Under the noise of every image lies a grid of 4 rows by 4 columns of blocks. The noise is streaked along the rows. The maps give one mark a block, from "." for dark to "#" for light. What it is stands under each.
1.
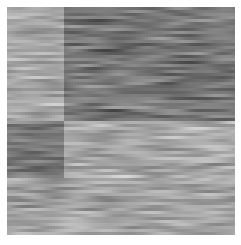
# . . .
# . . .
. # # #
# # # #
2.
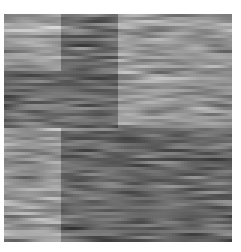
# . # #
. . # #
# . . .
# . . .
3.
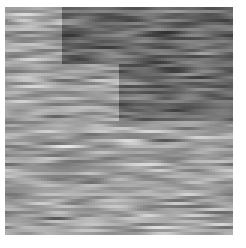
# . . .
# # . .
# # # #
# # # #
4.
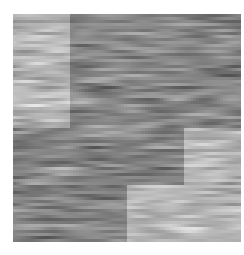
# . . .
# . . .
. . . #
. . # #
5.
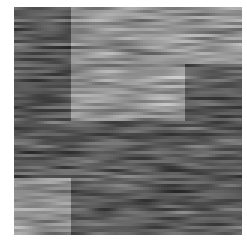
. # # #
. # # .
. . . .
# . . .
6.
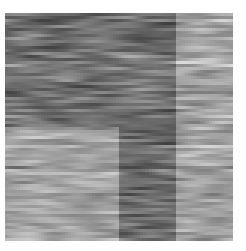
. . . #
. . . #
# # . #
# # . #
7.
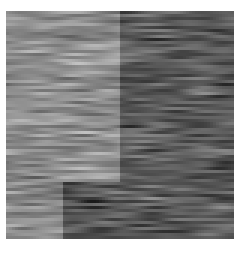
# # . .
# # . .
# # . .
# . . .
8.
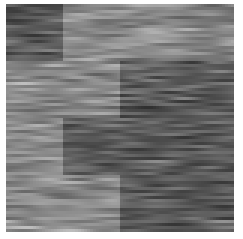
. # # #
# # . .
# . . .
# # . .
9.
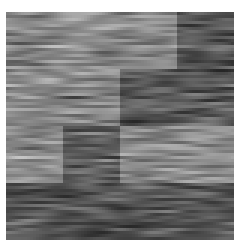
# # # .
# # . .
# . # #
. . . .
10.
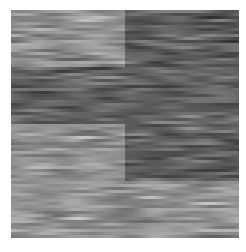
# # . .
. . . .
# # . .
# # # #
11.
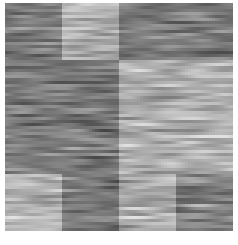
. # . .
. . # #
. . # #
# . # .
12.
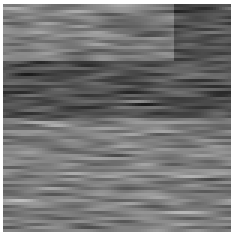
# # # .
. . . .
# # # #
# # # #
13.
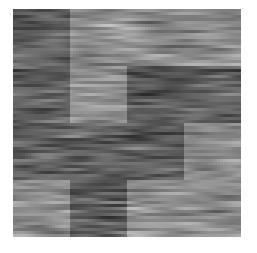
. # # #
. # . .
. . . #
# . # #
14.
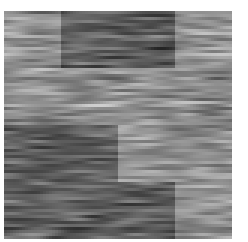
# . . #
# # # #
. . # #
. . . #
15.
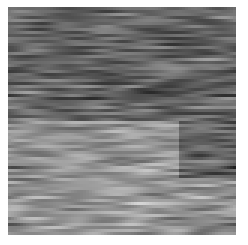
. . . .
. . . .
# # # .
# # # #
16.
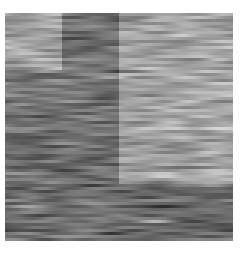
# . # #
. . # #
. . # #
. . . .
